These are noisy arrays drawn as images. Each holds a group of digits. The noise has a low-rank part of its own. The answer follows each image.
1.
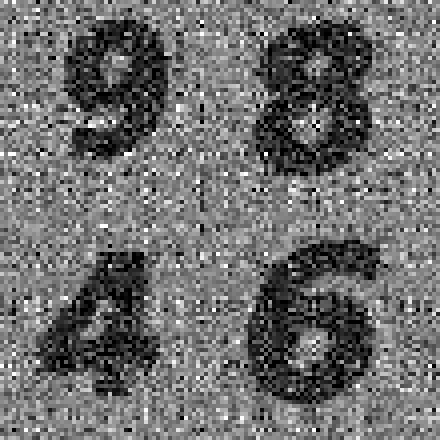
top left: 9; top right: 8; bottom left: 4; bottom right: 6
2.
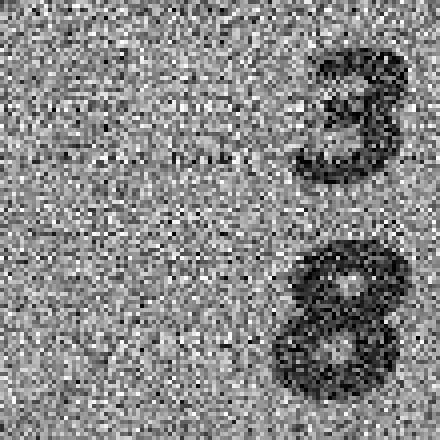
top right: 3; bottom right: 8
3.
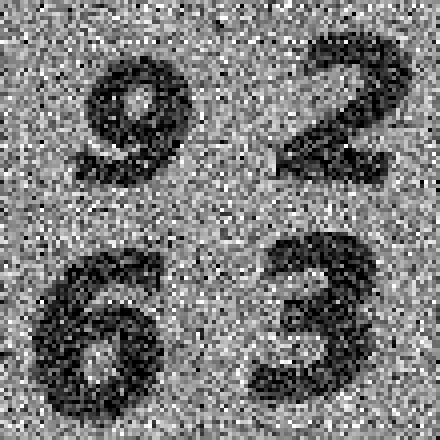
top left: 9; top right: 2; bottom left: 6; bottom right: 3
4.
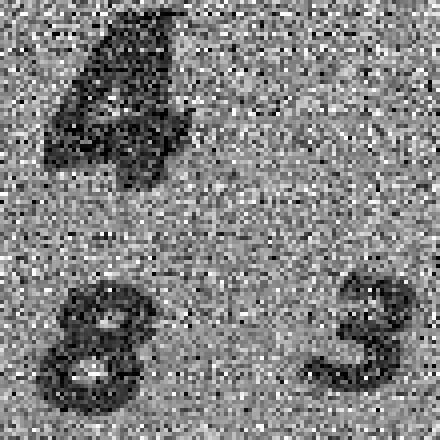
top left: 4; bottom left: 8; bottom right: 3
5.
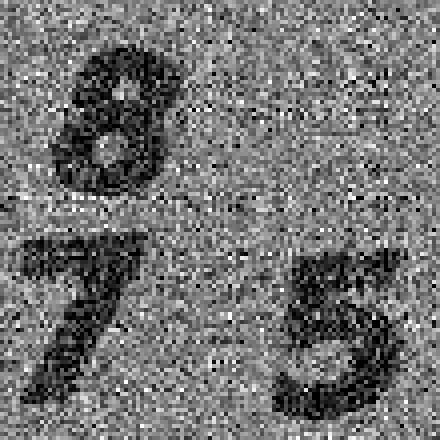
top left: 8; bottom left: 7; bottom right: 5
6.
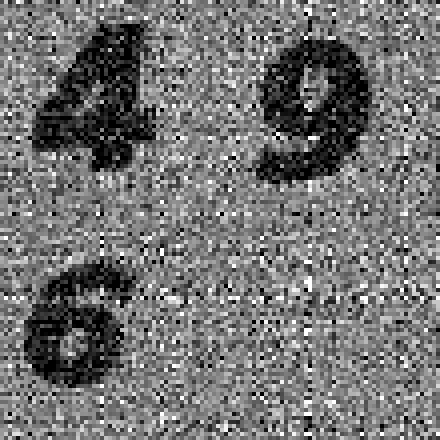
top left: 4; top right: 9; bottom left: 6
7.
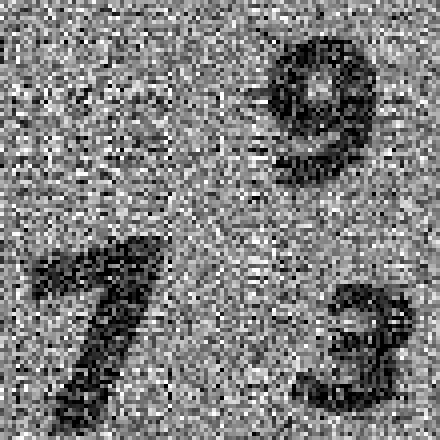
top right: 9; bottom left: 7; bottom right: 3
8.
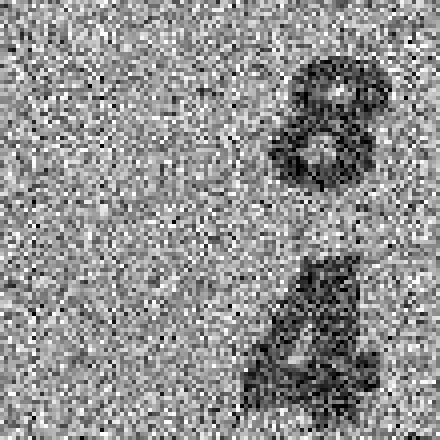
top right: 8; bottom right: 4
